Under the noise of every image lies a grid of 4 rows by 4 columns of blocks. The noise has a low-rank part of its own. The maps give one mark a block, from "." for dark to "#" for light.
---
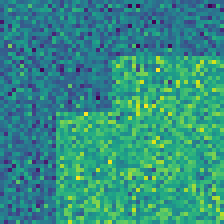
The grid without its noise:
. . . .
. . # #
. # # #
. # # #
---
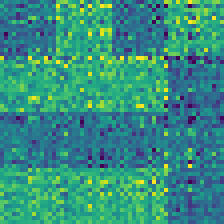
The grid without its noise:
. # . #
# # # .
. . . .
# # # .
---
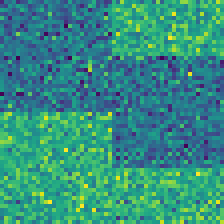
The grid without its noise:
. . # #
. . . .
# # . .
# # # #
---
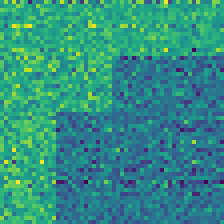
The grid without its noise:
# # # #
# # . .
# . . .
# . . .
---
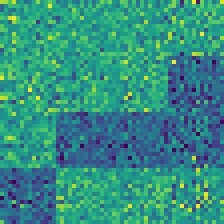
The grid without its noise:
# # # #
# # # .
# . . .
. # # #
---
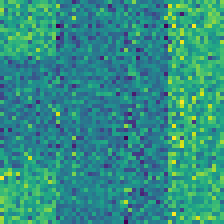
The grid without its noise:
# . . #
. . . #
. . . #
# . . #
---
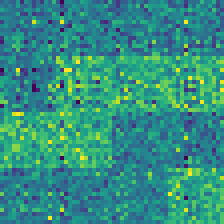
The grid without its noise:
. . . .
. # # #
# # . .
. . . #
